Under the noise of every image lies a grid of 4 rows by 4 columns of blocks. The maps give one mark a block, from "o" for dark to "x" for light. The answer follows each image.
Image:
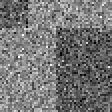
oxxx
xxoo
xxoo
xxoo
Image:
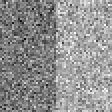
ooxx
ooxx
ooxx
ooxx
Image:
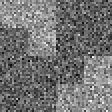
xxoo
oxoo
ooox
ooxx
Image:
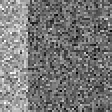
xooo
xooo
xooo
xooo
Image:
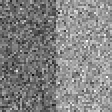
ooxx
ooxx
ooxx
ooxx
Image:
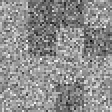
xoox
xoxo
xxxx
xxox
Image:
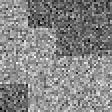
xooo
xxoo
xxxx
oxxx
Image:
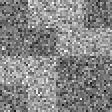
oxxo
ooxx
xxoo
oxoo
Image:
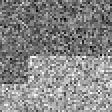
oooo
oooo
oxxx
xxxx
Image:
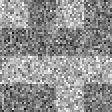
xoxo
oooo
xxxx
ooxo
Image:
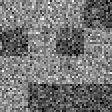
xxxo
oxox
xxxx
xooo
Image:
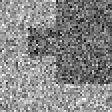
xxoo
xooo
xxoo
xxxx
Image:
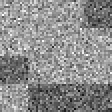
xxxo
xxxx
oxxx
xooo
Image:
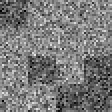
oxxx
xxxx
xoxo
xxoo
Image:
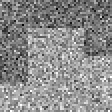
oooo
oxxo
oxxx
xxxx
